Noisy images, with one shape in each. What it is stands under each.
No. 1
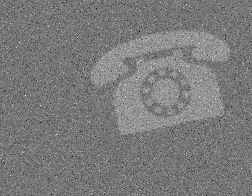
telephone
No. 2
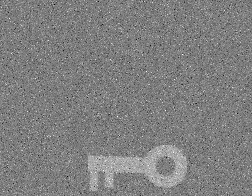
key
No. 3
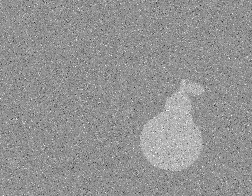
pear
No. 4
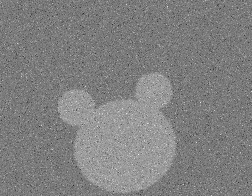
bear's head
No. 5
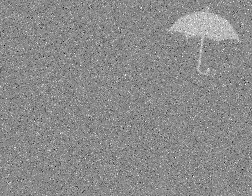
umbrella
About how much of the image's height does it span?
a third
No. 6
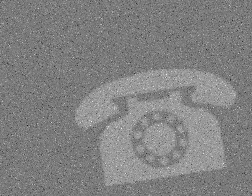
telephone
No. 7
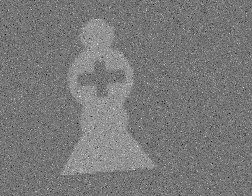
chess bishop
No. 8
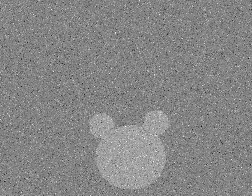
bear's head
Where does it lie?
bottom middle
